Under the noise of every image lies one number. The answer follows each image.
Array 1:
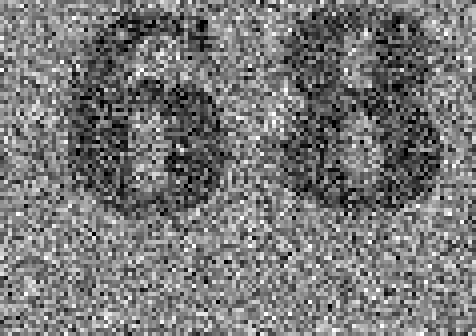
68
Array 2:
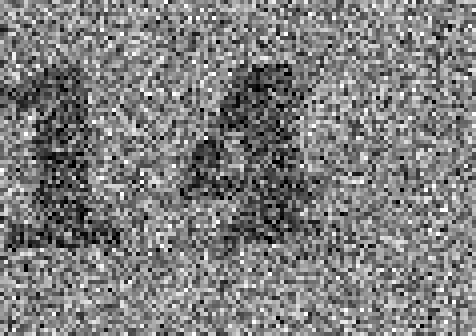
14
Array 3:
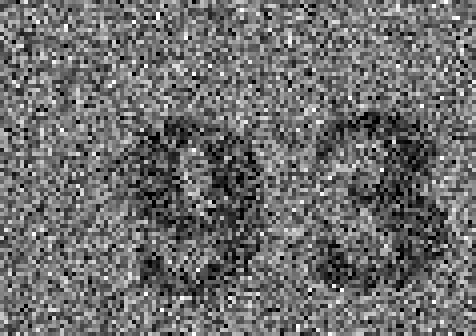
93
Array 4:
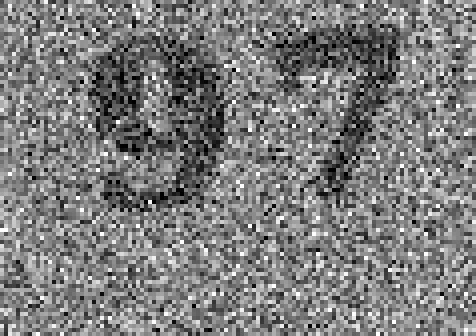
97
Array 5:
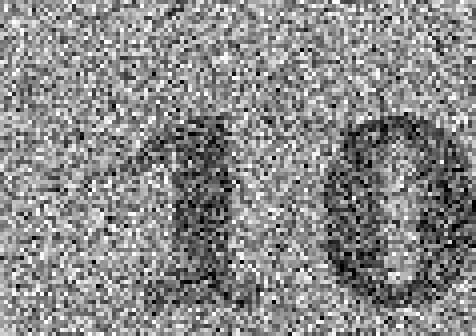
10
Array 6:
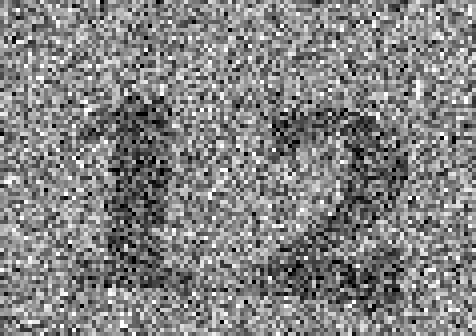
12
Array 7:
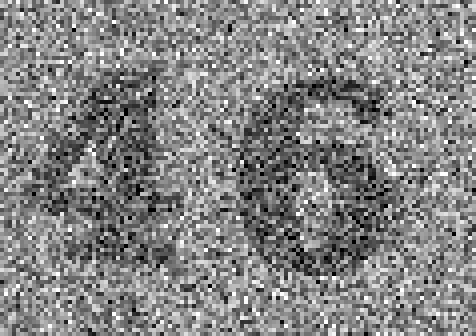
46
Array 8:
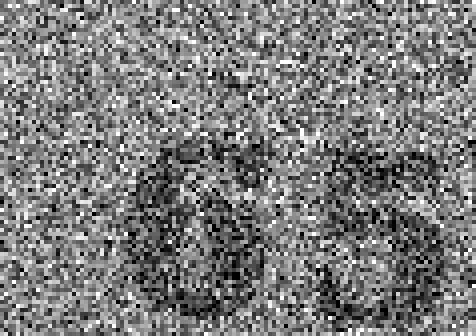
65
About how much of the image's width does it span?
two thirds
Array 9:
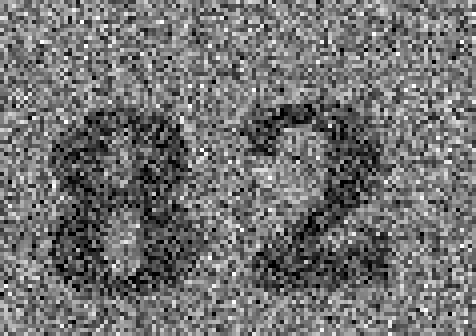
82
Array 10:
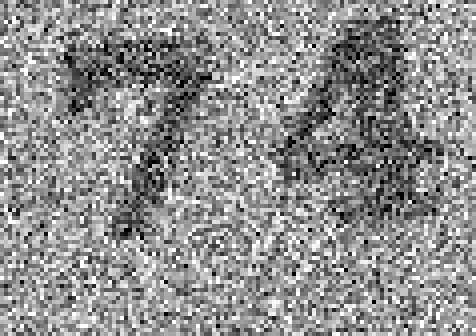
74
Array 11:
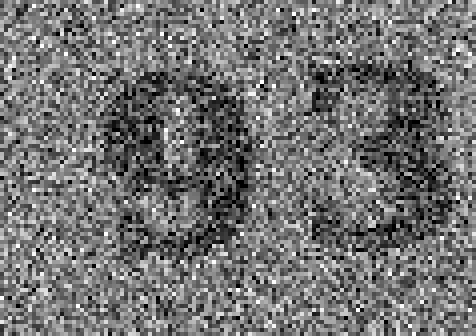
93
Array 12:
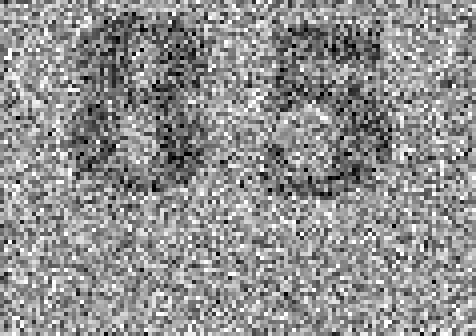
85
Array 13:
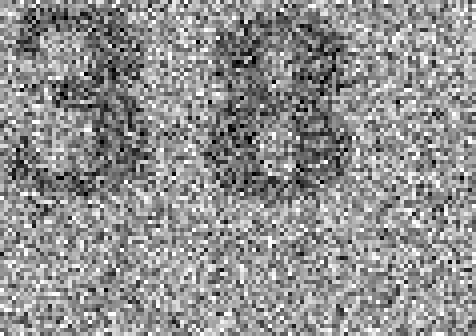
38
